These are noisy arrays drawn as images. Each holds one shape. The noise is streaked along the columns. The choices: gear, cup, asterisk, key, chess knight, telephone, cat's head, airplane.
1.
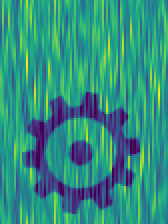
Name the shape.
gear
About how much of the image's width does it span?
two thirds
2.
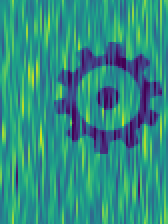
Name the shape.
gear
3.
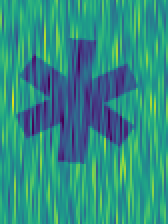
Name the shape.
asterisk
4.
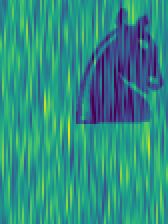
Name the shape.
chess knight
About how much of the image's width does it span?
half
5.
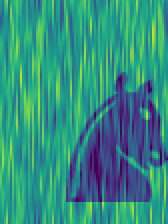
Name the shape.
chess knight
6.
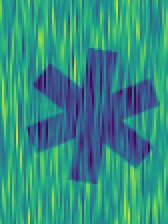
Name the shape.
asterisk
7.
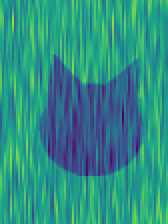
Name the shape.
cat's head
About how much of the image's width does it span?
two thirds
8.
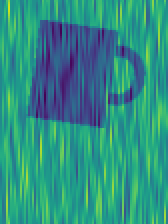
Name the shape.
cup
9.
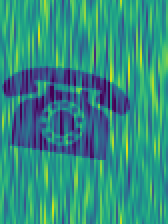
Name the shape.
telephone
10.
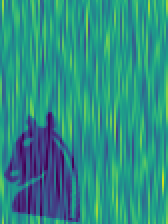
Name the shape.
chess knight
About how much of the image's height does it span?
half
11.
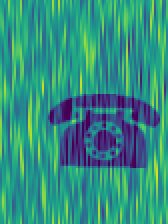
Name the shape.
telephone
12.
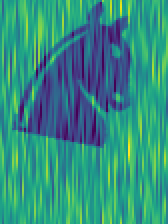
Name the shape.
chess knight
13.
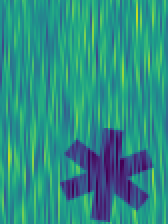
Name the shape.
asterisk
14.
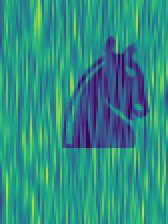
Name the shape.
chess knight
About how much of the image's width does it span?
half
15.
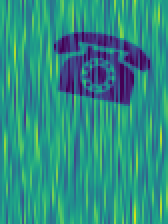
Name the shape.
telephone
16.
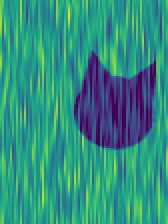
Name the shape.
cat's head
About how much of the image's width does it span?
half
